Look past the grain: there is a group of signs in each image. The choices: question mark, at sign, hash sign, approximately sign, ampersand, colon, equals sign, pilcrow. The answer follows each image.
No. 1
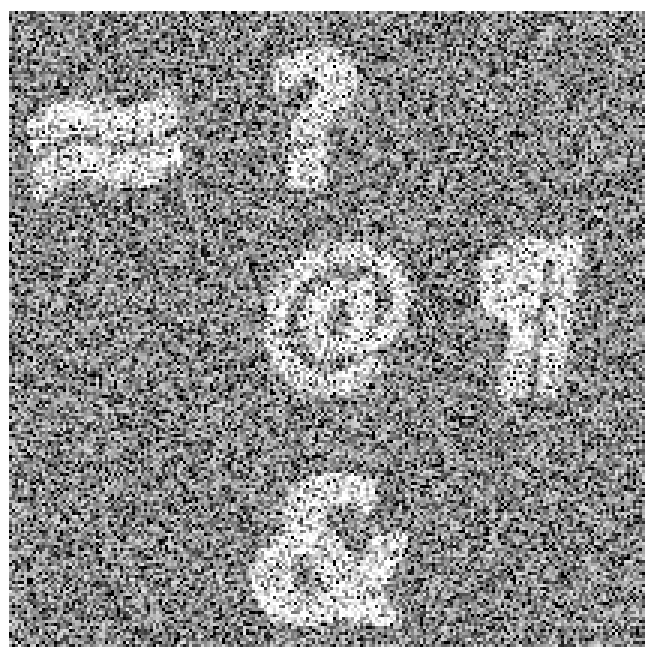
top left: approximately sign; top middle: question mark; centre: at sign; middle right: pilcrow; bottom middle: ampersand
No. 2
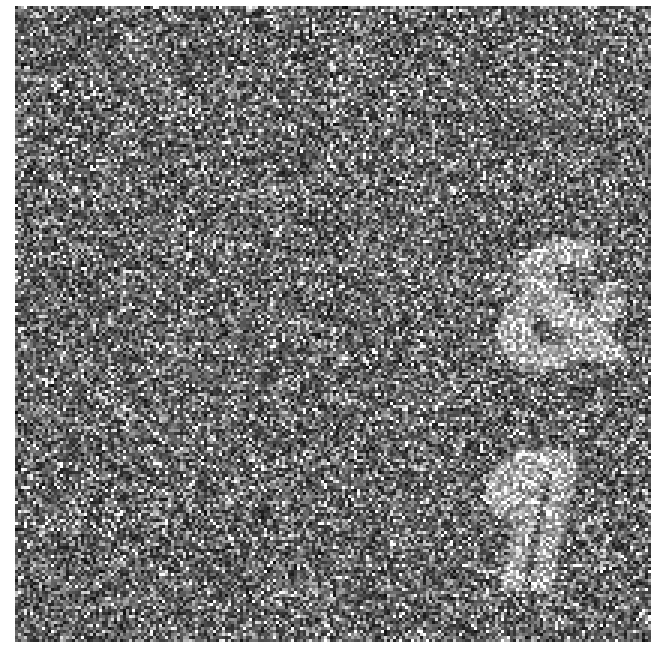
middle right: ampersand; bottom right: pilcrow
